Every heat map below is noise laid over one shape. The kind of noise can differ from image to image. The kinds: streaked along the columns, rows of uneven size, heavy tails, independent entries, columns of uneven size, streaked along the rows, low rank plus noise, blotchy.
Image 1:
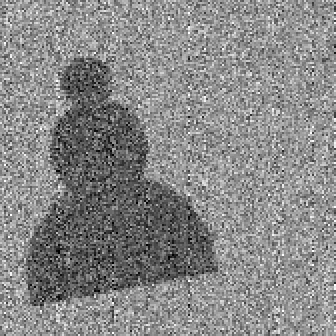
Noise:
columns of uneven size
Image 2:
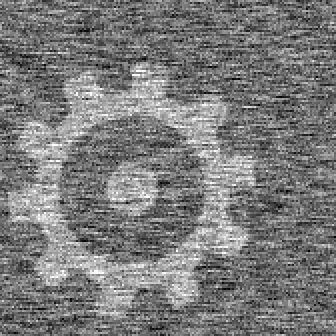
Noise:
streaked along the rows
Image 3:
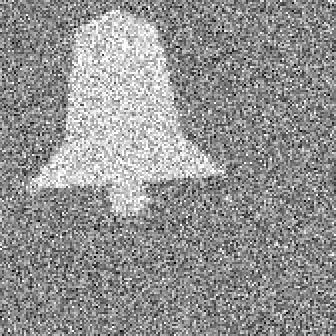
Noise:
independent entries
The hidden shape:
bell
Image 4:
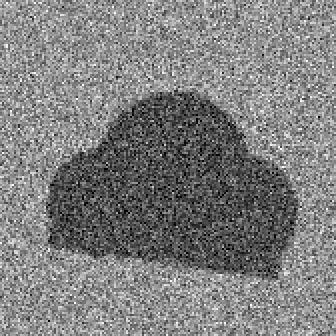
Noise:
low rank plus noise
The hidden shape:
cloud
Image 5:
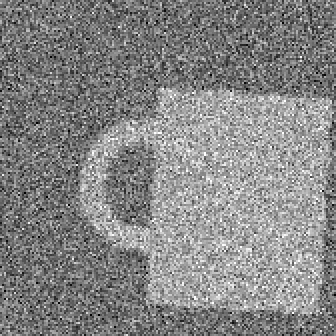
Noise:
low rank plus noise
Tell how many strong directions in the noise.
one
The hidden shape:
cup
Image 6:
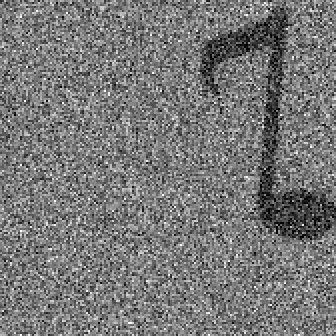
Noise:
independent entries
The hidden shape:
musical note
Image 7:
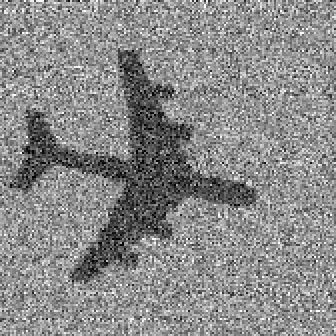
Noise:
rows of uneven size
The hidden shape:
airplane
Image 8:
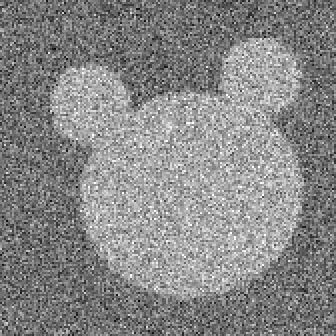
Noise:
independent entries
